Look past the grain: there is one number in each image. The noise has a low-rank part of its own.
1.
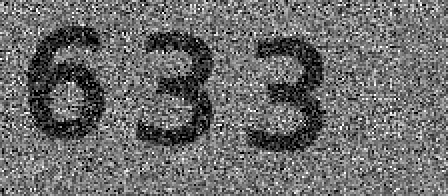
633
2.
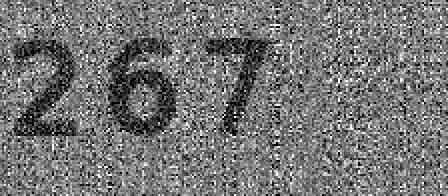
267
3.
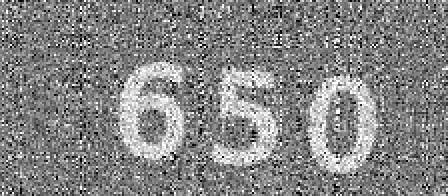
650
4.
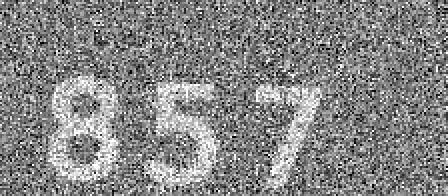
857
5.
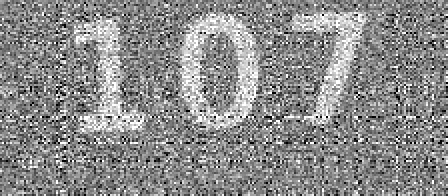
107
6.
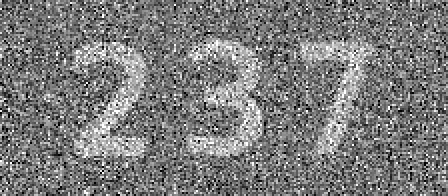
237
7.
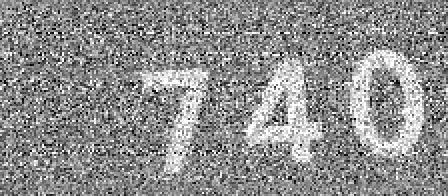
740
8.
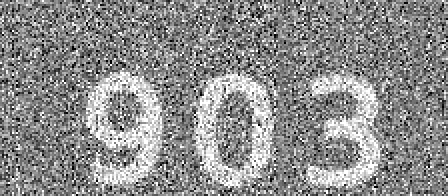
903
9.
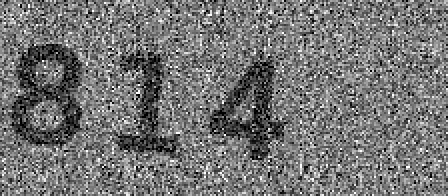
814
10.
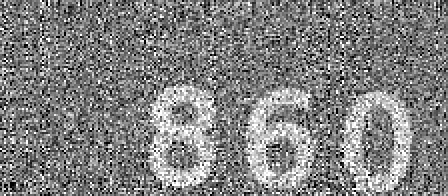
860
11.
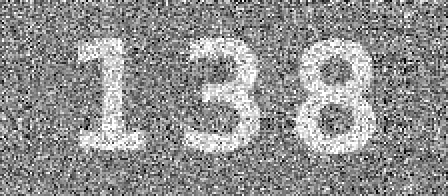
138
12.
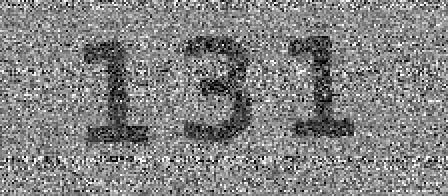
131
